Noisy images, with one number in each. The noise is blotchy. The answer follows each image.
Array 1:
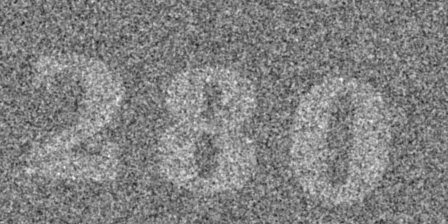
280
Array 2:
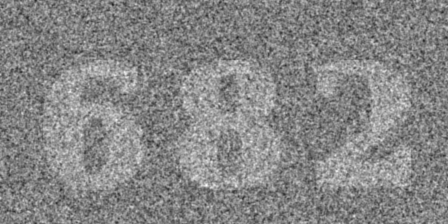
682
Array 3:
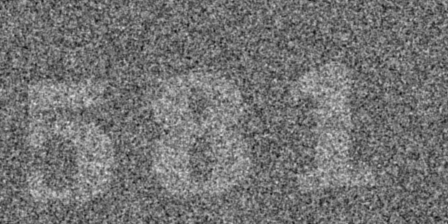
581
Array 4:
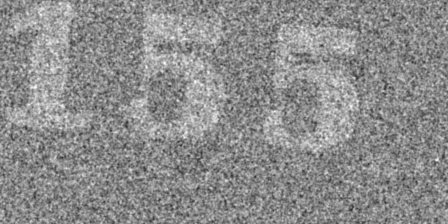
155
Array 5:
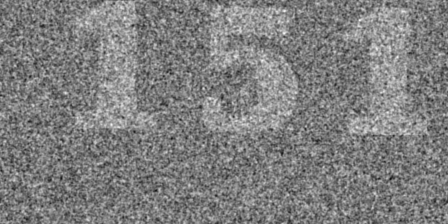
151
